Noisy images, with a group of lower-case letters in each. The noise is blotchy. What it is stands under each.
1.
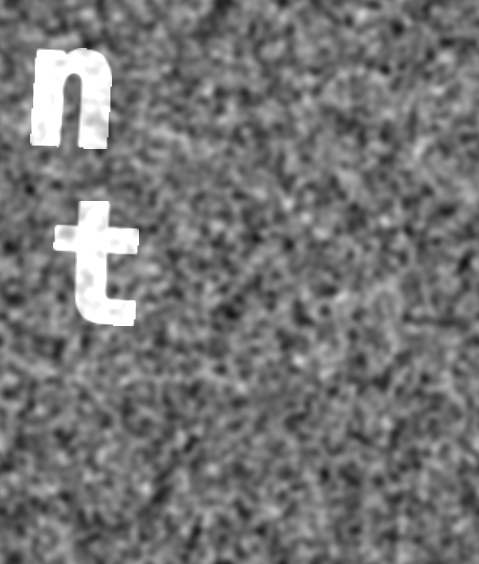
top left: n; middle left: t
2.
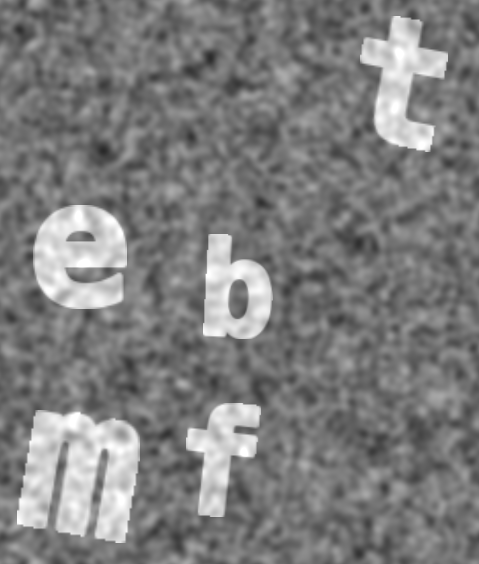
top right: t; middle left: e; centre: b; bottom left: m; bottom middle: f
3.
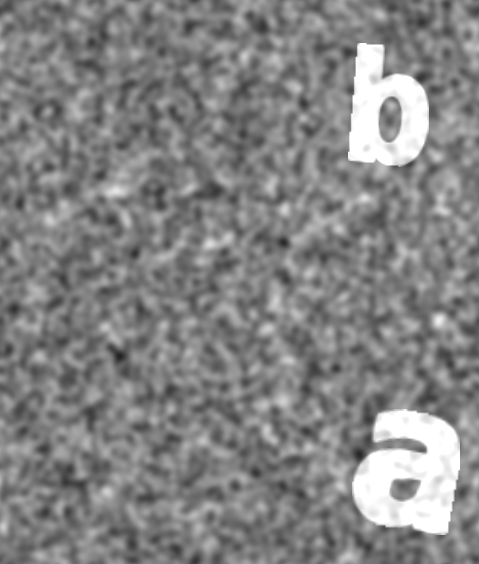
top right: b; bottom right: a
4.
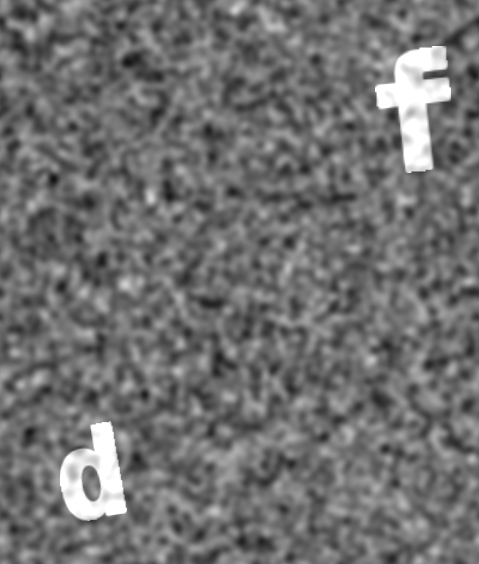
top right: f; bottom left: d
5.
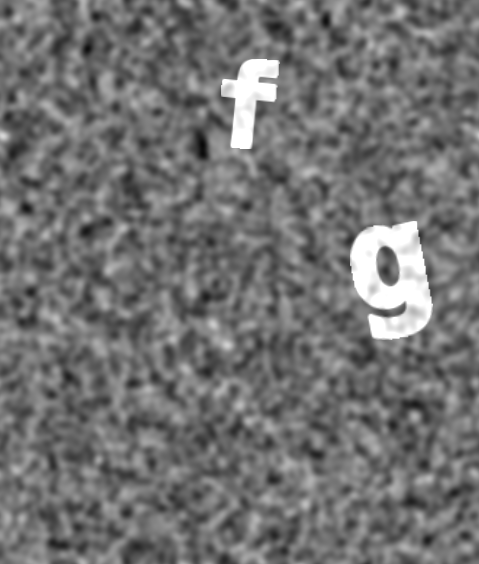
top middle: f; middle right: g
